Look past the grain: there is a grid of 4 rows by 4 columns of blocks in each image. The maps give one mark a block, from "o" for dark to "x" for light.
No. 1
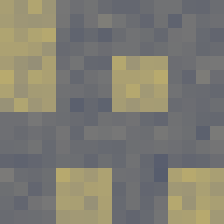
xooo
xoxo
oooo
oxox
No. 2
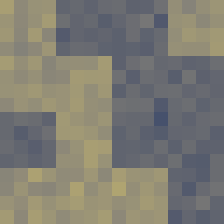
xoox
xxoo
oxoo
xxxo
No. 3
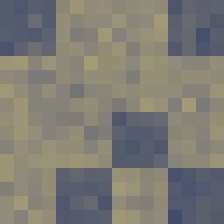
oxxo
xxxx
xxox
xoxo
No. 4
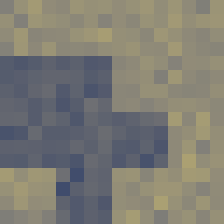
xxxx
ooxx
ooox
xoxx
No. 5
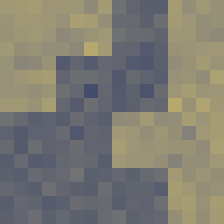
xxox
xoox
ooxx
ooox
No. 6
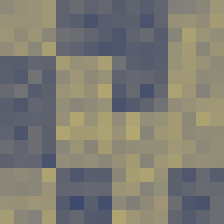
xoox
oxox
oxxx
xoxo
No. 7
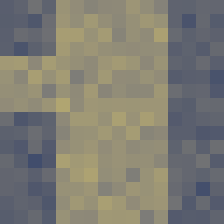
oxxo
xxxo
oxxo
oxxo
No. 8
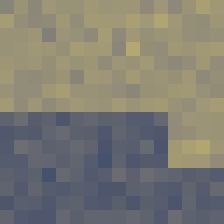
xxxx
xxxx
ooox
oooo
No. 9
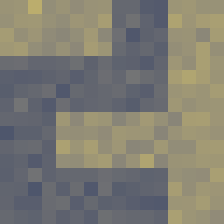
xxox
ooox
oxxx
ooox
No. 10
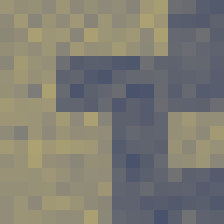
xxxo
xooo
xxox
xxoo
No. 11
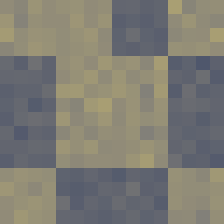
xxox
oxxo
oxxo
xoox
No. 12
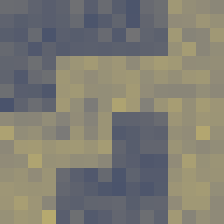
ooox
oxxx
xxox
xoox
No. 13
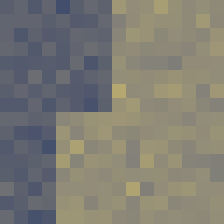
ooxx
ooxx
oxxx
oxxx
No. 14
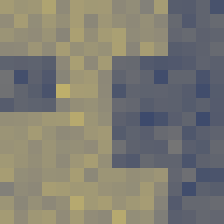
xxxo
oxoo
xxoo
xxxo
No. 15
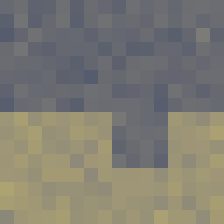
oooo
oooo
xxox
xxxx
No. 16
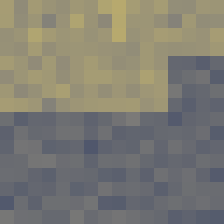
xxxx
xxxo
oooo
oooo
